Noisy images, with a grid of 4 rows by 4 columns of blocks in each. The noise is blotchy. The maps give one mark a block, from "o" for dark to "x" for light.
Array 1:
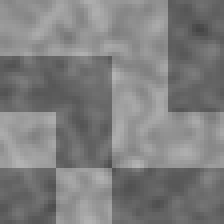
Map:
x x x o
o o x o
x o x x
o x o o
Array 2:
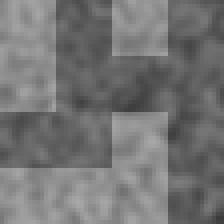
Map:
x o x o
x o o o
o o x o
x x x o
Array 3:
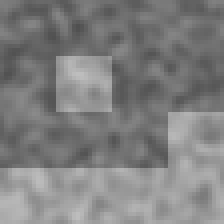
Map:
o o o o
o x o o
o o o x
x x x x
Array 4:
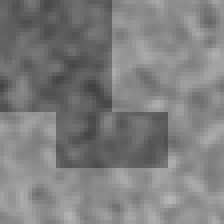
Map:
o o x x
o o x x
x o o x
x x x x
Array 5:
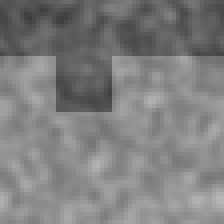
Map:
o o o o
x o x x
x x x x
x x x x
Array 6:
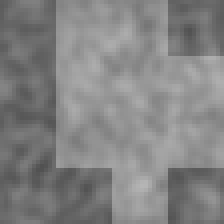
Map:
o x x o
o x x x
o x x x
o o x o
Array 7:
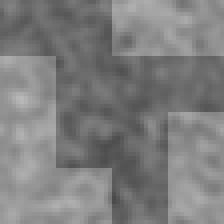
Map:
o o x x
x o o o
x o o x
x x o x
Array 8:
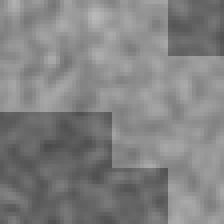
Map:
x x x o
x x x x
o o x x
o o o x
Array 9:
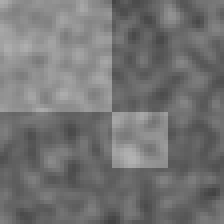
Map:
x x o o
x x o o
o o x o
o o o o
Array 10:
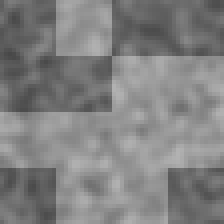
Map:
o x o o
o o x x
x x x x
o x x o
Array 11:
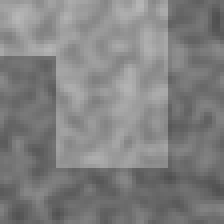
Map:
x x x o
o x x o
o x x o
o o o o
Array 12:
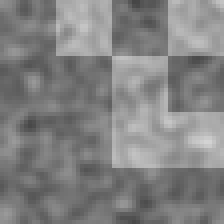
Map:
o x o x
o o x o
o o x x
o o o o
